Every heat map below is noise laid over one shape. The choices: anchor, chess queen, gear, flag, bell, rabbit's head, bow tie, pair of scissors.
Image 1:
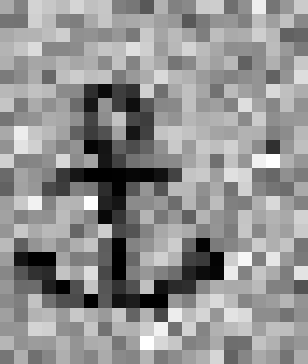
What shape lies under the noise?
anchor
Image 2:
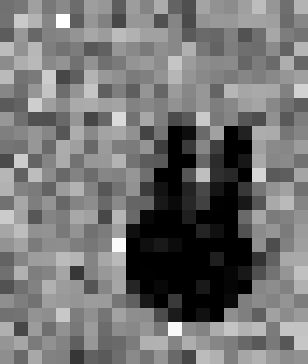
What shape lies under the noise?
rabbit's head
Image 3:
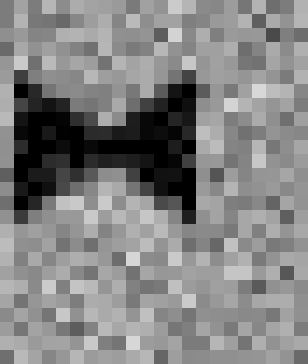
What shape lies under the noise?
bow tie
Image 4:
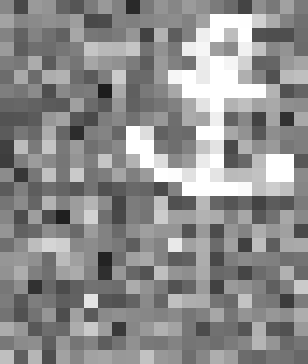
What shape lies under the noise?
anchor
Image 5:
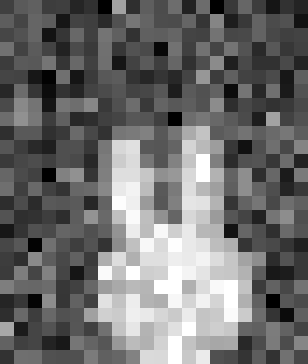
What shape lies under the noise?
rabbit's head
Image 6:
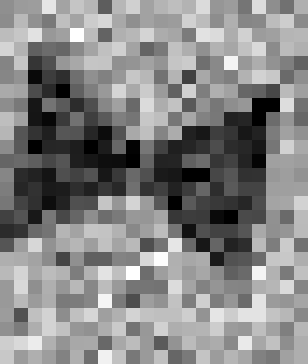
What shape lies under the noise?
bow tie
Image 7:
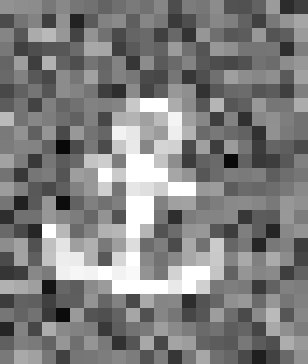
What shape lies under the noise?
anchor
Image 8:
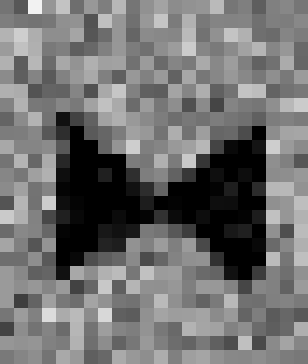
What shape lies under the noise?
bow tie
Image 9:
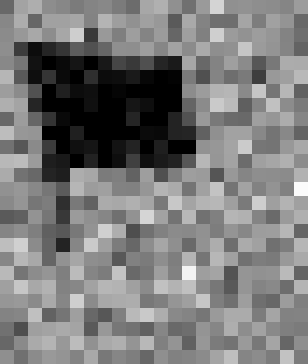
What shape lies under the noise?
flag
